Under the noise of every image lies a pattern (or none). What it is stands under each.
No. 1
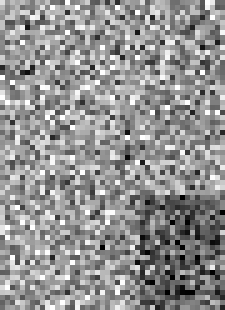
one block
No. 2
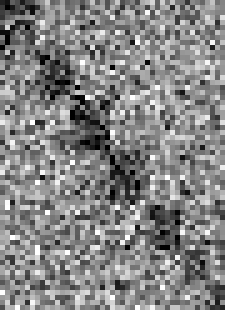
blocks along the diagonal
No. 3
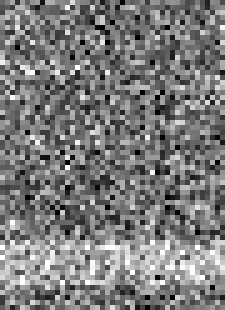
one band of rows
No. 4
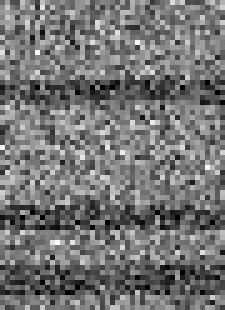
bands of rows
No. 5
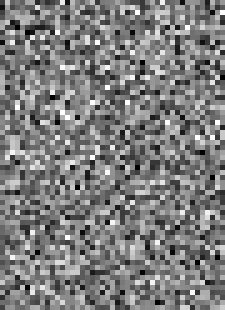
only noise
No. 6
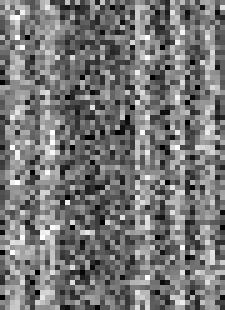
bands of columns
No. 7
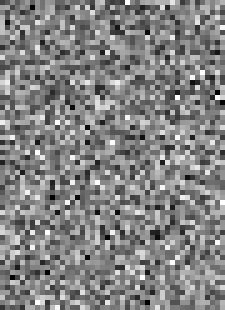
only noise
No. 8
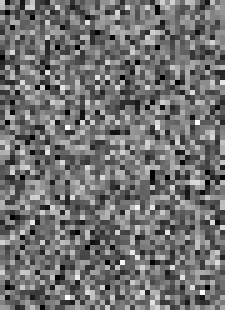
only noise
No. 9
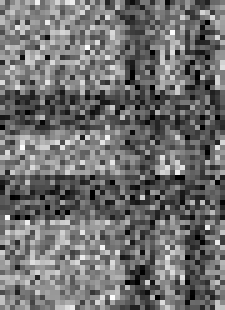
bands of rows crossing bands of columns
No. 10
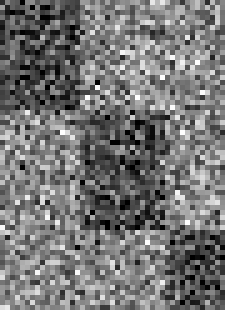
blocks along the diagonal
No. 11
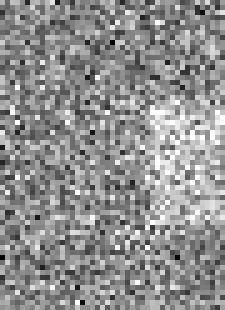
one block
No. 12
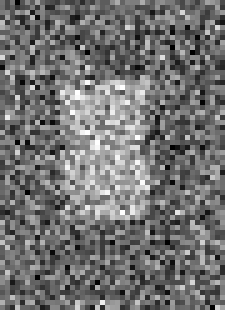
one block
